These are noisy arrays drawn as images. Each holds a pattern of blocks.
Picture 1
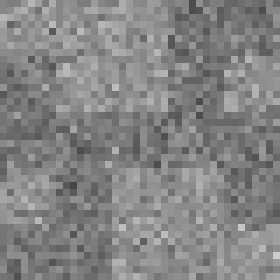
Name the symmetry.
the same after a half turn
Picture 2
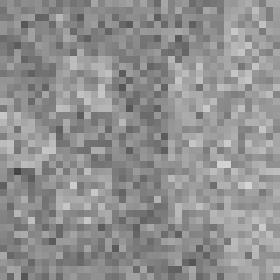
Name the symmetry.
top and bottom mirror each other
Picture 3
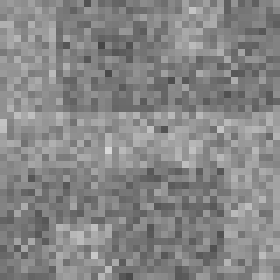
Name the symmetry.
the same after a half turn
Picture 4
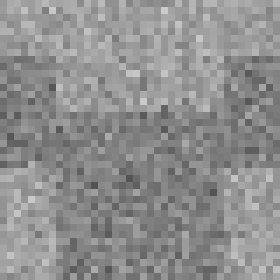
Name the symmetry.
left and right mirror each other
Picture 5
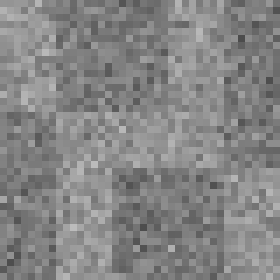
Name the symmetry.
the same after a half turn
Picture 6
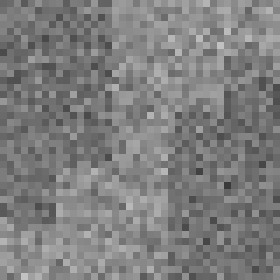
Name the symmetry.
the same after a half turn
